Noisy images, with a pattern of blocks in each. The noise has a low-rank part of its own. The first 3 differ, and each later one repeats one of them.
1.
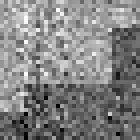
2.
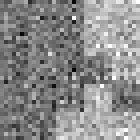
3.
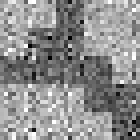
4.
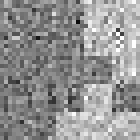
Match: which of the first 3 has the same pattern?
2
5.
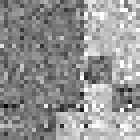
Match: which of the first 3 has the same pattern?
2
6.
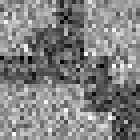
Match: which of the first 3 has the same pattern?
3
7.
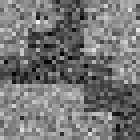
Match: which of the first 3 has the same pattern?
3
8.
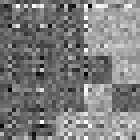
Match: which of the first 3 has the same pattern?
2
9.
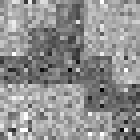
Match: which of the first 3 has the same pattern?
3
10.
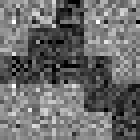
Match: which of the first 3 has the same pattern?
3
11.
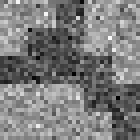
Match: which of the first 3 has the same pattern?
3
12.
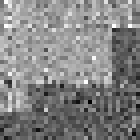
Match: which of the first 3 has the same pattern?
1
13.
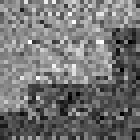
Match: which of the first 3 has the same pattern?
1
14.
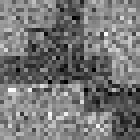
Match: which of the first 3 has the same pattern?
3
